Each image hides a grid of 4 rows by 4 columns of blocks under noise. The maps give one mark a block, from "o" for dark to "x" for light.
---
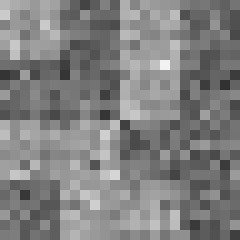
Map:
x o x o
o o x o
x x o o
o x x o
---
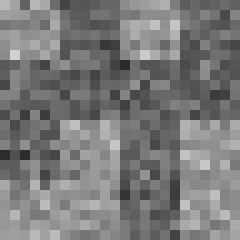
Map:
x o x o
o o o o
o x o x
x x o x
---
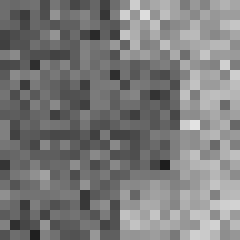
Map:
o o x x
o o o x
o o o x
o o x x
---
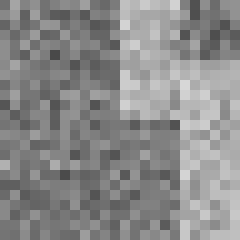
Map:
o o x o
o o x x
o o o x
o o o x
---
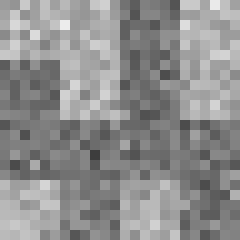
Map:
x x o x
o x o x
o o o o
x o x o
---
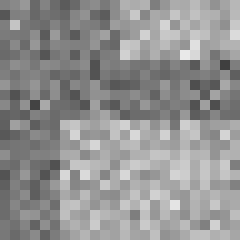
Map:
o o x x
o o o o
o x x x
o x x x
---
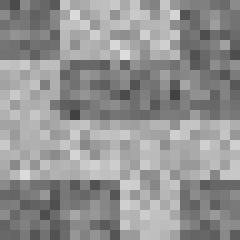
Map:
o x x o
x o o o
x x x x
o o x o
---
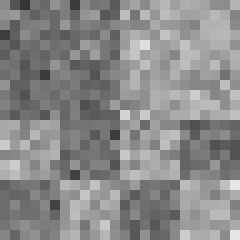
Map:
o o x x
o o x x
x o x o
o x o x
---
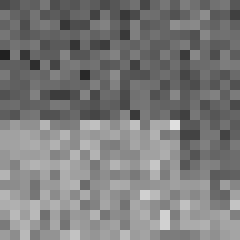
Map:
o o o o
o o o o
x x x o
x x x x
